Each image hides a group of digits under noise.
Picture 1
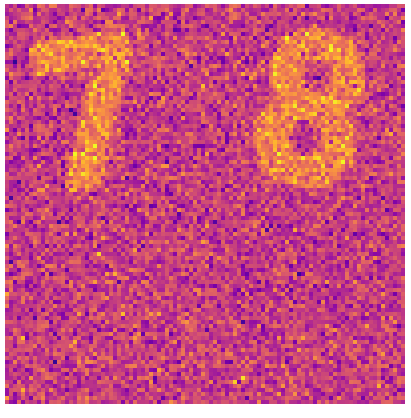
top left: 7; top right: 8
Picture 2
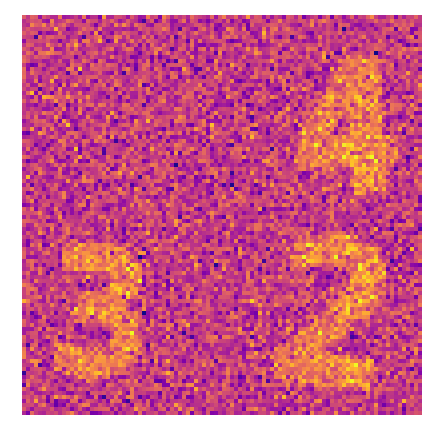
top right: 4; bottom left: 3; bottom right: 2
